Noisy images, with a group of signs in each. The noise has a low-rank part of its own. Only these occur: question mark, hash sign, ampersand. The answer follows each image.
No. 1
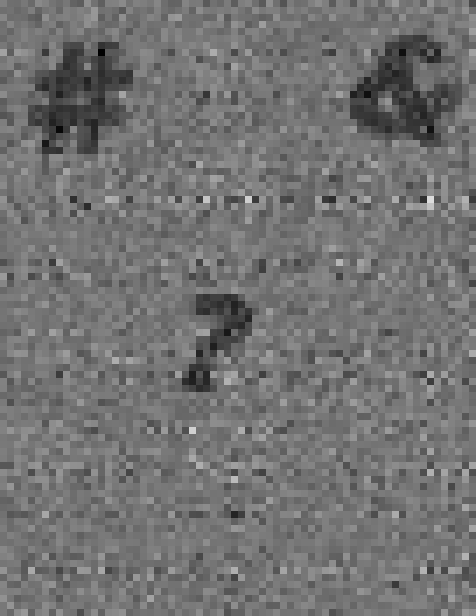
top left: hash sign; top right: ampersand; centre: question mark
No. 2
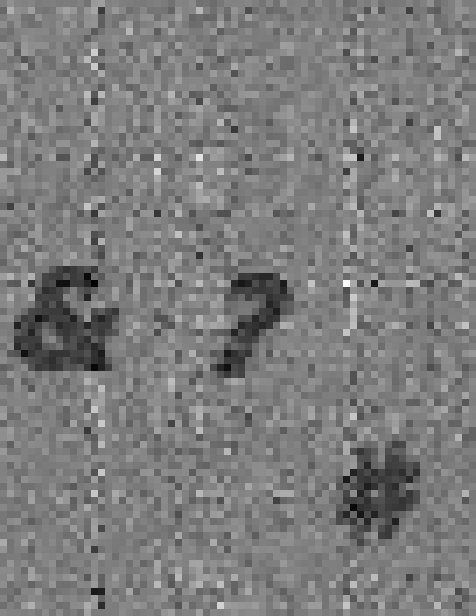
middle left: ampersand; centre: question mark; bottom right: hash sign
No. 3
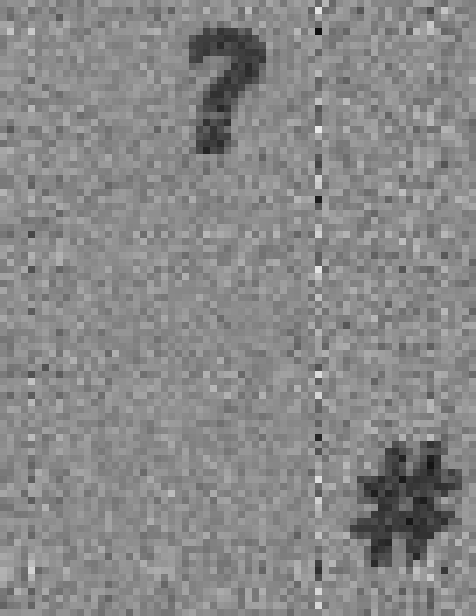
top middle: question mark; bottom right: hash sign
